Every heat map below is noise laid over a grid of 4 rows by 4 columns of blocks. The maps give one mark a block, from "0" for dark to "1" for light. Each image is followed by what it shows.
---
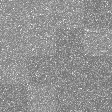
1110
1101
1000
0100
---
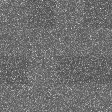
1010
1111
0100
1111
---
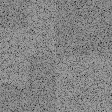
0100
1100
1011
0011
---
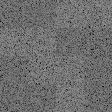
0011
1100
0110
0010
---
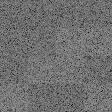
0000
0011
0110
1001
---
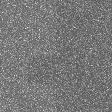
1100
1100
1000
1100
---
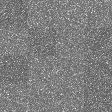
0111
1010
0110
1110
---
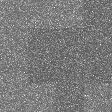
1110
1000
1000
1101
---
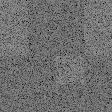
1001
1001
0010
0000
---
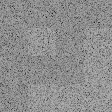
0000
0101
0001
0111
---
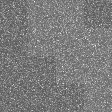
0110
0111
0011
0001
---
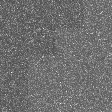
0001
0011
0111
0111
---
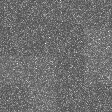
0000
0001
1101
0100
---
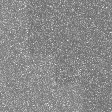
1000
1000
1100
1110
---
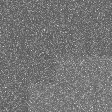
0000
0000
0011
0111
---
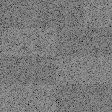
0001
1100
0011
1100
